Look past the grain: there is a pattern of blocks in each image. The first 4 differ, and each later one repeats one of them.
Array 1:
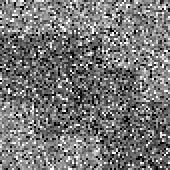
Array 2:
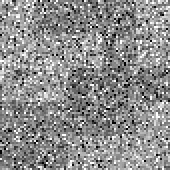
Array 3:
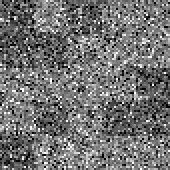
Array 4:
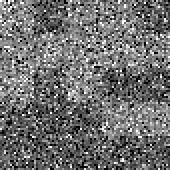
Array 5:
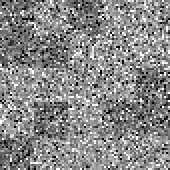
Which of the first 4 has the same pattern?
3
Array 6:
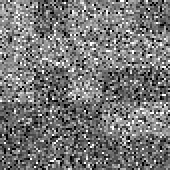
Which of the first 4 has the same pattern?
4
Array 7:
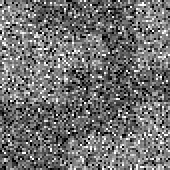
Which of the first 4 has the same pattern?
2
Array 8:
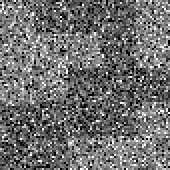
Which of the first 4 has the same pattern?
2
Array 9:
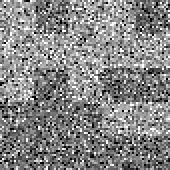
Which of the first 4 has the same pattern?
4
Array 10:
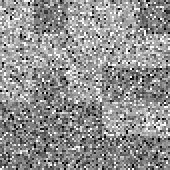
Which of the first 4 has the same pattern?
4
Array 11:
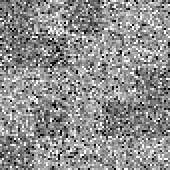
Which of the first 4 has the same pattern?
3
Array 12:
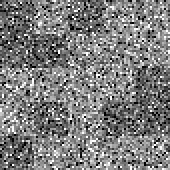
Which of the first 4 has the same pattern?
3
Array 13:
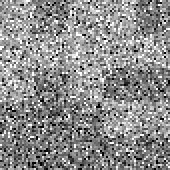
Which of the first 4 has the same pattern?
4
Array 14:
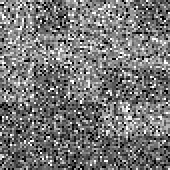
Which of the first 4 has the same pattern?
4
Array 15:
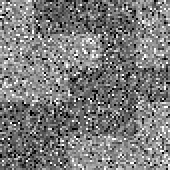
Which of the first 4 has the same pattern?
2
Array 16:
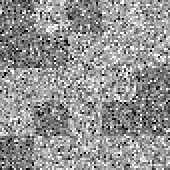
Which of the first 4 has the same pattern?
3
